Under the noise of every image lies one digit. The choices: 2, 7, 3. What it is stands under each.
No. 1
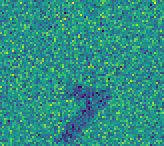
7
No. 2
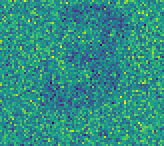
3
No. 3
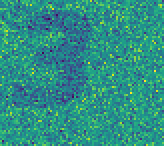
3
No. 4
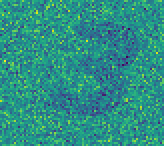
3
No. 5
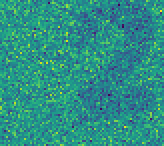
2
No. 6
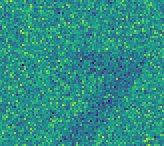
7
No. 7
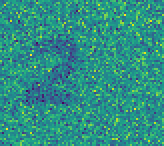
2
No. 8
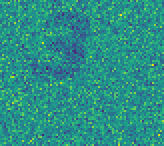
3
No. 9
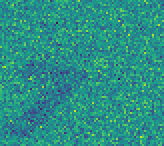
7
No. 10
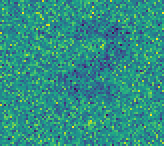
2
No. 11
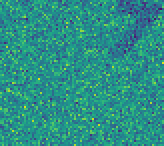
7
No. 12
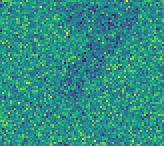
7
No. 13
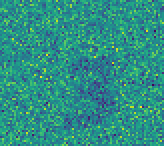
3
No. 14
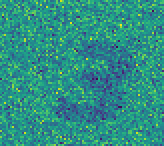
3
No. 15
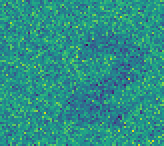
2
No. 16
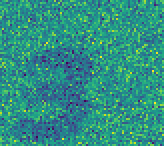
3
